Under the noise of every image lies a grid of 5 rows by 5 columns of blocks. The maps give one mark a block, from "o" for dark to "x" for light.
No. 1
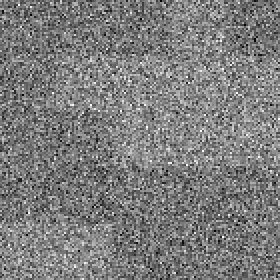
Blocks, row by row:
o o o x o
o x x x x
o o x x x
o o o o o
x x o o o
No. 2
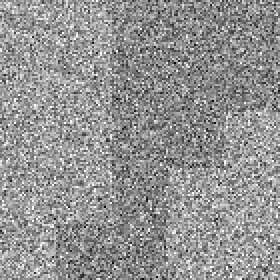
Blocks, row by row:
x x o o o
x x o o o
x x o o x
x x o x x
x o o x x
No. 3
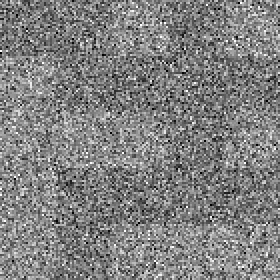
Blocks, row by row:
o o x o x
x o o o o
x x x o x
x o o o o
x o x x x
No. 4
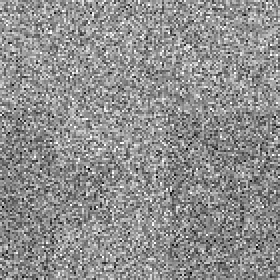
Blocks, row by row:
x x x x x
x x x x x
o x x o o
o o x o o
o x x o o
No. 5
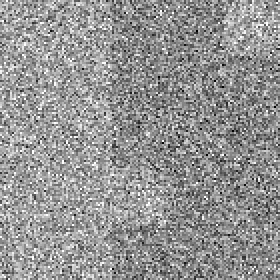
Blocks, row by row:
x x o o x
x x o o o
x x o o o
x x x o o
x x o o o
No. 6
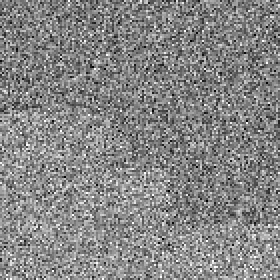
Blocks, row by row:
o o o o o
o o o o o
x x o o o
x x x o o
x x x x x
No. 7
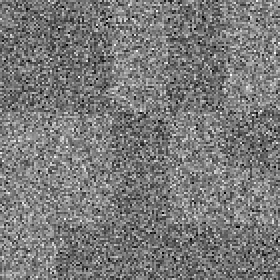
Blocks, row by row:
o o x o x
o o x o x
x x o x o
x x o x x
x o o o o
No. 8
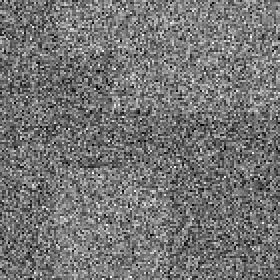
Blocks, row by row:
o x x x x
o o x x x
o o o o o
o x x o o
o x x o o
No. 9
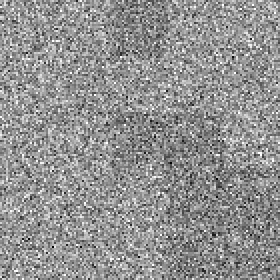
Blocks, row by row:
x x o x x
x x x x x
x x o o x
x x x o o
x x x o o
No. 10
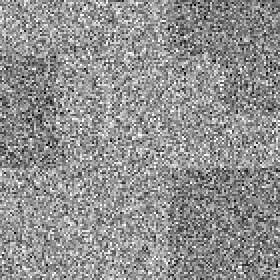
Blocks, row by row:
x x x o o
o x x x o
o x x x x
x x x o o
x x x o o
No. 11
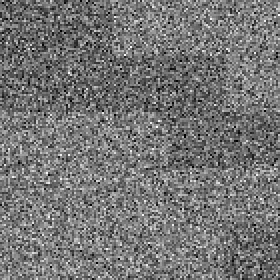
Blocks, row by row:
o o x x x
o o o o x
x x x o o
x x x x x
x x x x o
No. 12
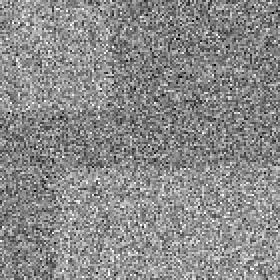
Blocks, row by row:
x x o o o
x x o o o
o o o o o
o x x x x
o x x x x
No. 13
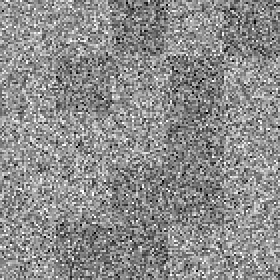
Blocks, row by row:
x x o x o
x o x o x
x x x o x
x x o o x
x o o x x
